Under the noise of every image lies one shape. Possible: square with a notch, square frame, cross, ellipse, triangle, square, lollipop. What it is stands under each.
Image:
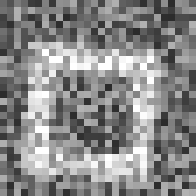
light square frame
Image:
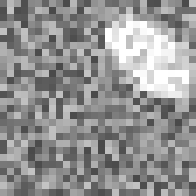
light ellipse
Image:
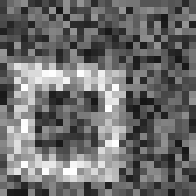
light square frame
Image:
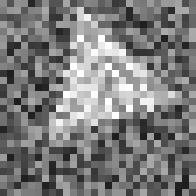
light triangle
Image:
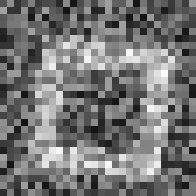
light square frame
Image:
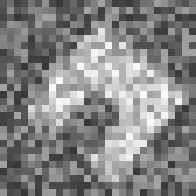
light square with a notch
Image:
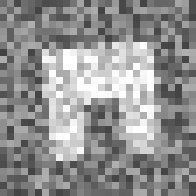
light square with a notch
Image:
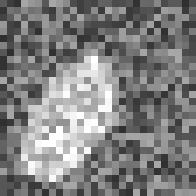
light ellipse
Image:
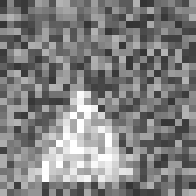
light triangle
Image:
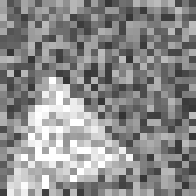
light triangle
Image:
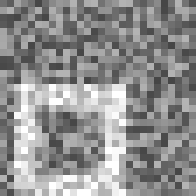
light square frame
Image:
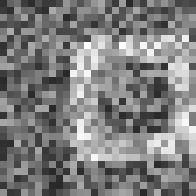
light square frame
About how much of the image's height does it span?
two thirds
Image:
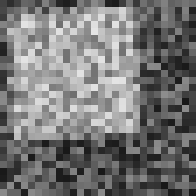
light square
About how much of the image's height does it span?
two thirds
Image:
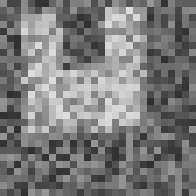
light square with a notch
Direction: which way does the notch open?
up
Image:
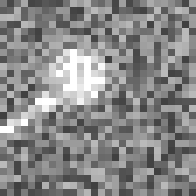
light lollipop
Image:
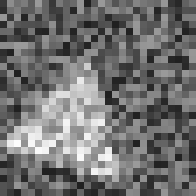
light triangle
